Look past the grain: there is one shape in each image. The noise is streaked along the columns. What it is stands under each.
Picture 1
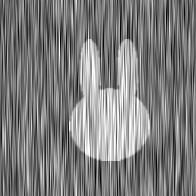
rabbit's head
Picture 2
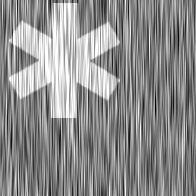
asterisk
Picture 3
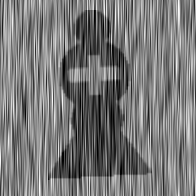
chess bishop
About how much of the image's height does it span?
nearly all
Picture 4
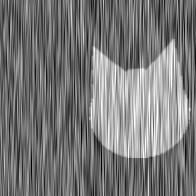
cat's head
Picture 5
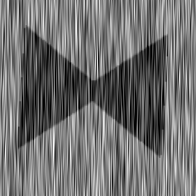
bow tie
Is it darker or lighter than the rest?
darker
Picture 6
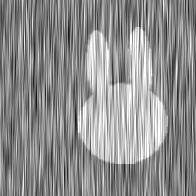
rabbit's head
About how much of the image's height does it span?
two thirds
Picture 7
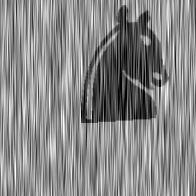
chess knight
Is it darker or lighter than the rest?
darker
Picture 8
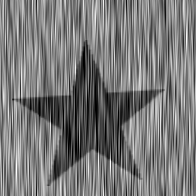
star
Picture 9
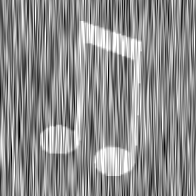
pair of musical notes
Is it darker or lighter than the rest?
lighter
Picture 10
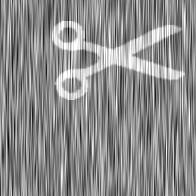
pair of scissors
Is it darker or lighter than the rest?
lighter
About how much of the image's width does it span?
two thirds
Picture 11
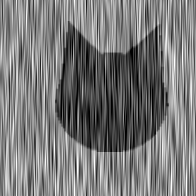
cat's head
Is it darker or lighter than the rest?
darker
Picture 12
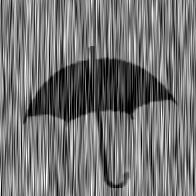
umbrella
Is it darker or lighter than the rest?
darker
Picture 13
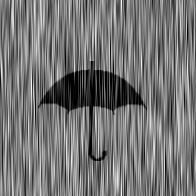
umbrella
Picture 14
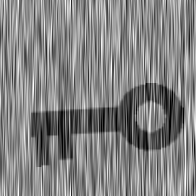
key
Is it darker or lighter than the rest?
darker
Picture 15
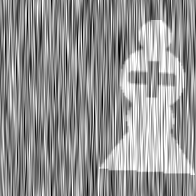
chess bishop
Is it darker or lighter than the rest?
lighter
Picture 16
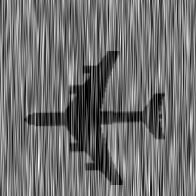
airplane
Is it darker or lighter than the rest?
darker
